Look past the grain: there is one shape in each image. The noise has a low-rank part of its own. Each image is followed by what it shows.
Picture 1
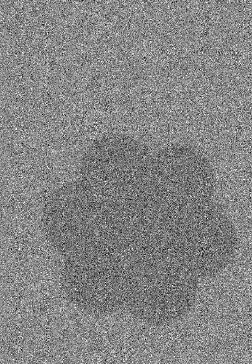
dark flower
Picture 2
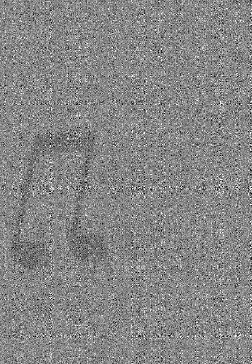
dark pair of musical notes, middle left
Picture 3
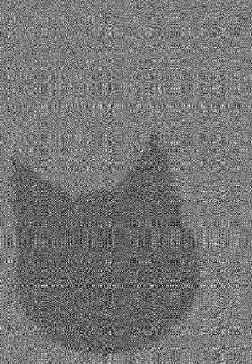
dark cat's head
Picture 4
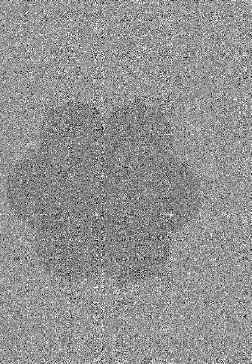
dark flower
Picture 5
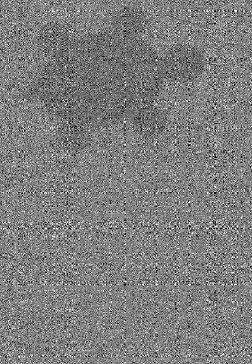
dark turtle
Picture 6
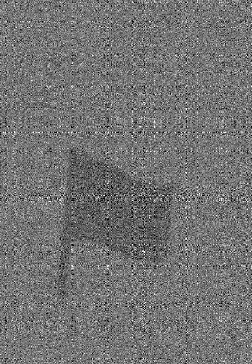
dark flag
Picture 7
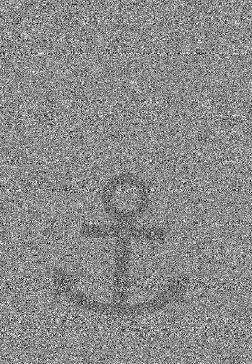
dark anchor
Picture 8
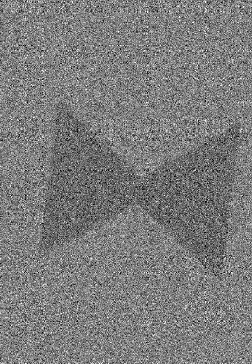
dark bow tie
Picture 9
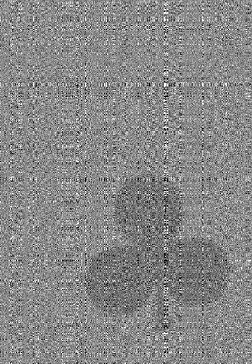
dark club
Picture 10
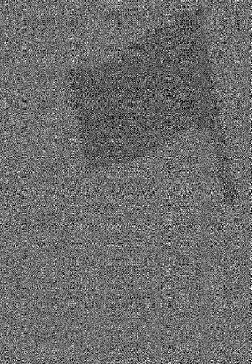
dark flag
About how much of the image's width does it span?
two thirds
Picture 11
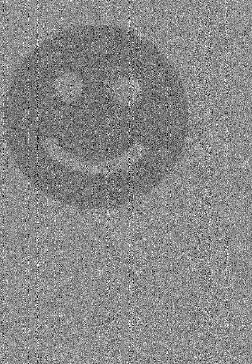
dark smiling face
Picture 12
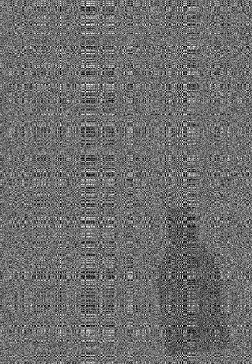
dark bottle, bottom right
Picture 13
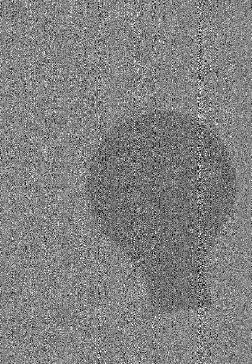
dark light bulb
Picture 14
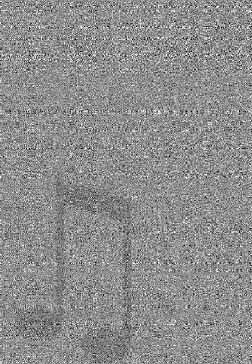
dark pair of musical notes
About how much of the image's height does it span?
half
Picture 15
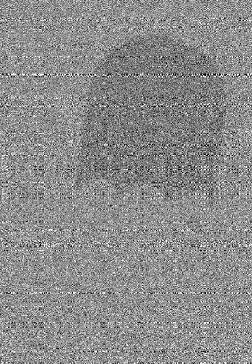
dark ghost
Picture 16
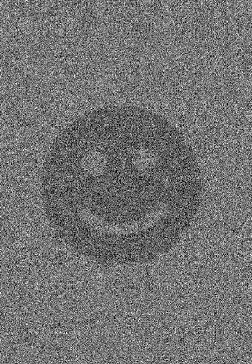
dark smiling face
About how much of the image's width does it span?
two thirds
